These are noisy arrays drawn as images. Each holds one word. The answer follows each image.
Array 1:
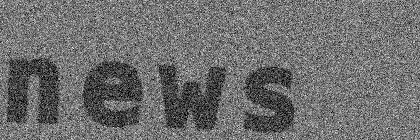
news
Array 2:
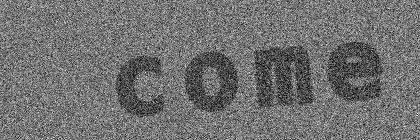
come
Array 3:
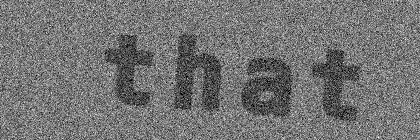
that
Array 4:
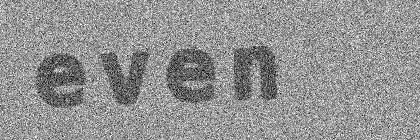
even
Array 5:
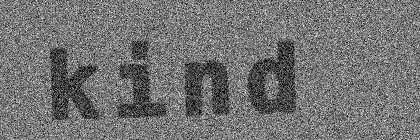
kind
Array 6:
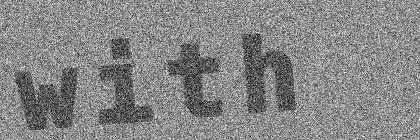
with
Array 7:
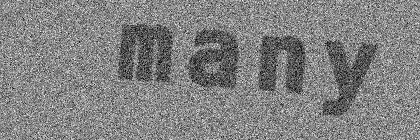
many
